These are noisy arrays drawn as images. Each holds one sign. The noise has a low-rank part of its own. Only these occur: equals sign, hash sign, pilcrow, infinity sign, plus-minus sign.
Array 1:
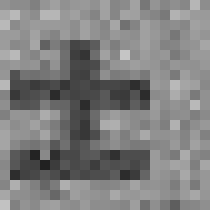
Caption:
dark plus-minus sign
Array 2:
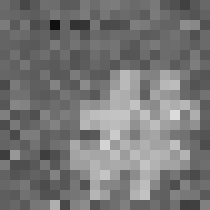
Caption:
light hash sign
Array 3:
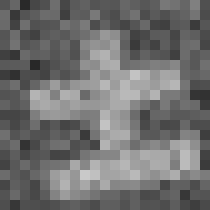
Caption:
light plus-minus sign
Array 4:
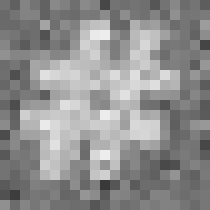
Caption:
light hash sign
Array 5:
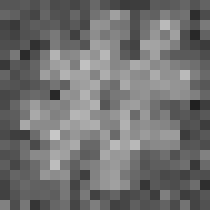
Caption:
light hash sign
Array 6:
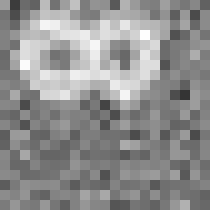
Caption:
light infinity sign
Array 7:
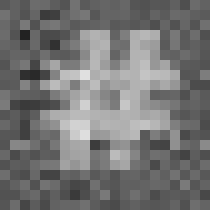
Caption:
light hash sign
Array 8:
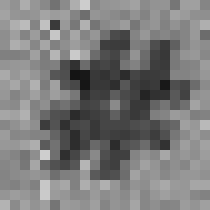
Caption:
dark hash sign
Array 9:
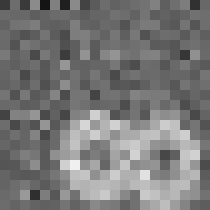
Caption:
light infinity sign
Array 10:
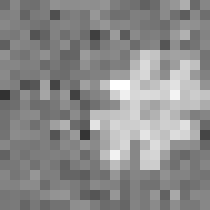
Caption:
light hash sign
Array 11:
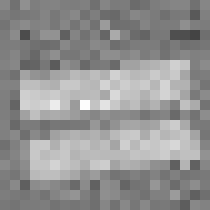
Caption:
light equals sign
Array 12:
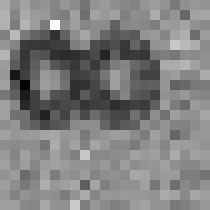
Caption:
dark infinity sign
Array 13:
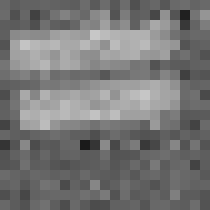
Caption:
light equals sign
